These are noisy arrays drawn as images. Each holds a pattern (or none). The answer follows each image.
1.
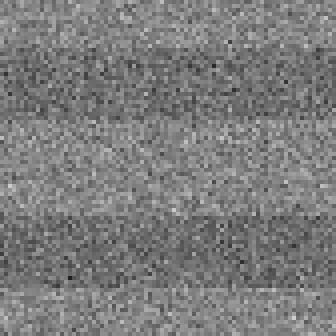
horizontal stripes
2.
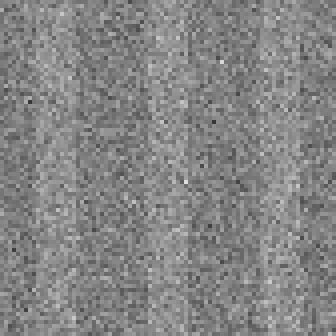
vertical stripes
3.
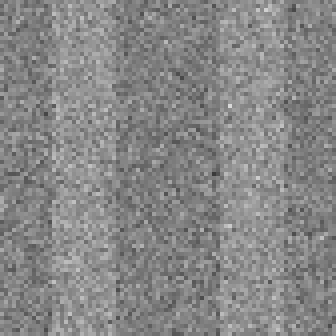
vertical stripes
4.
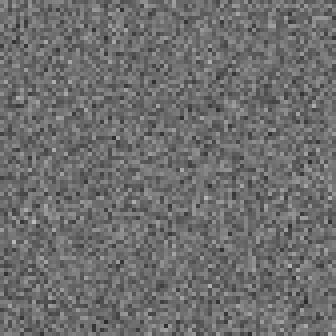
only noise
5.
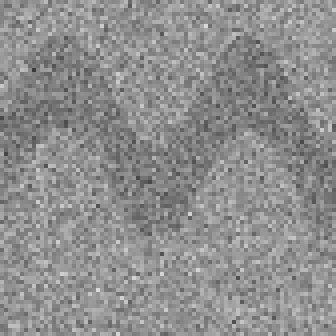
a wavy band
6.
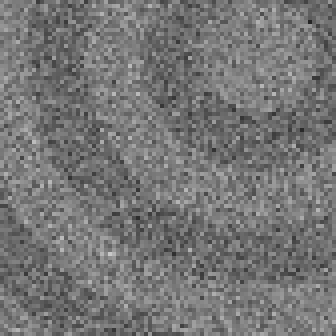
rings round one point
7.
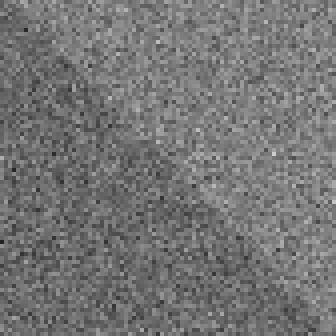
a sharp edge
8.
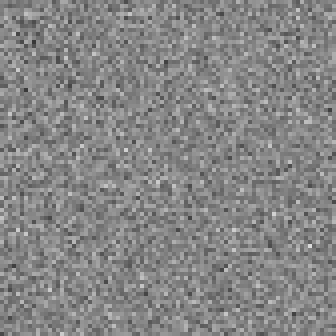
only noise
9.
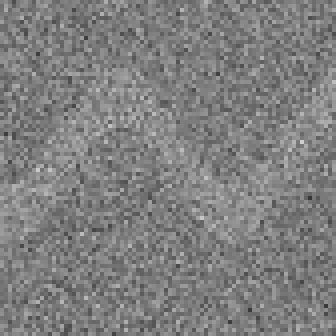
a wavy band
